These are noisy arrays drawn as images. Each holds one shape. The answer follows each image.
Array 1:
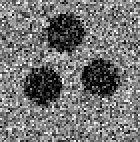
dark three dots
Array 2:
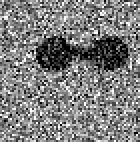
dark dumbbell
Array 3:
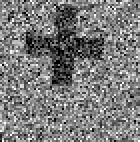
dark cross
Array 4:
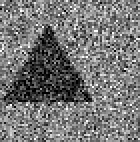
dark triangle
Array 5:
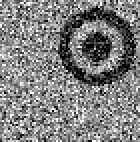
dark bullseye
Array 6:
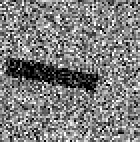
dark bar
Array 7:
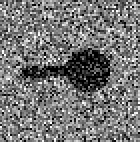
dark lollipop
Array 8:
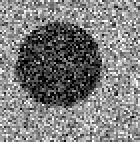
dark disc
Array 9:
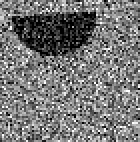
dark half disc
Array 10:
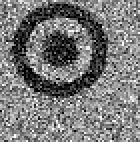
dark bullseye
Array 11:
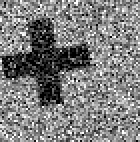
dark cross
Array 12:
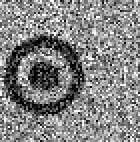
dark bullseye
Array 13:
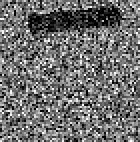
dark bar
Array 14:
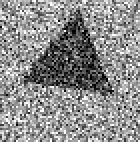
dark triangle
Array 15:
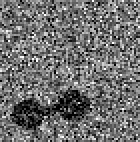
dark dumbbell
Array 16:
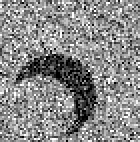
dark crescent
